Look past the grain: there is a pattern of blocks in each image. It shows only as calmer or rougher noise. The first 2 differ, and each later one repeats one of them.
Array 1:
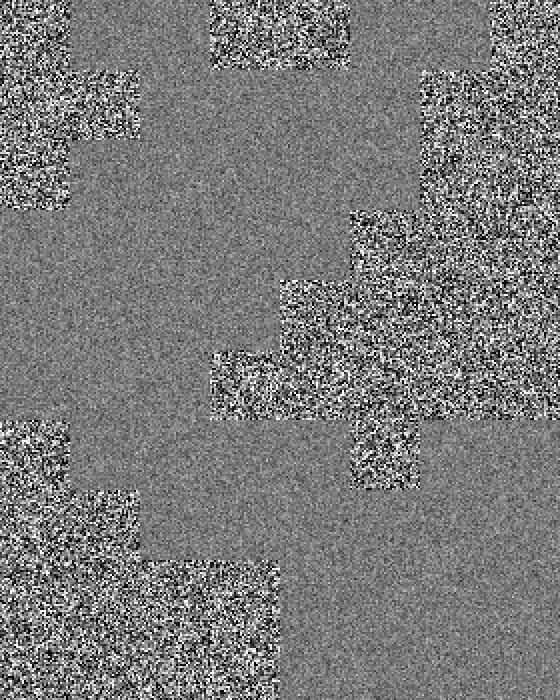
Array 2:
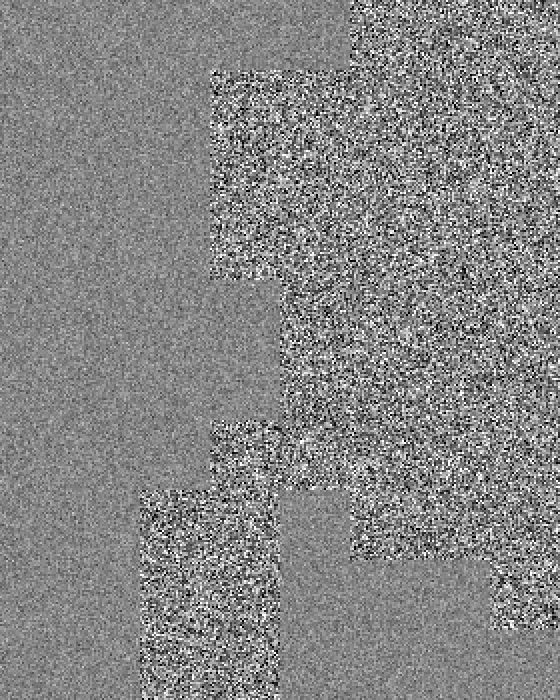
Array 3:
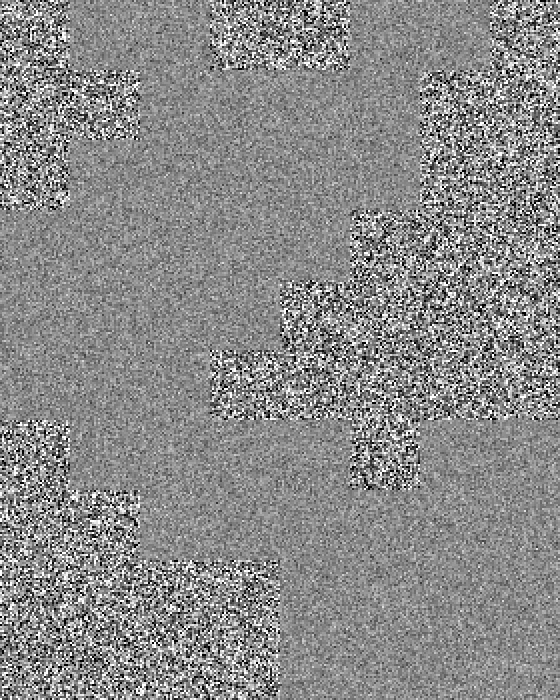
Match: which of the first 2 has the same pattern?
1
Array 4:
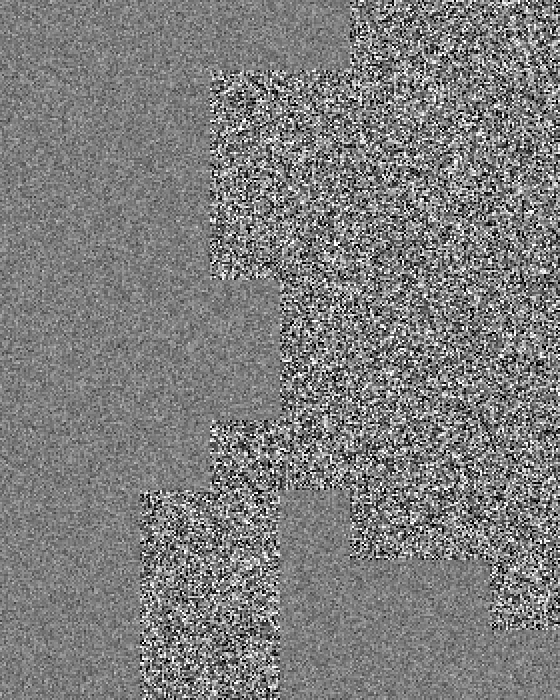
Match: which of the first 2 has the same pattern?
2
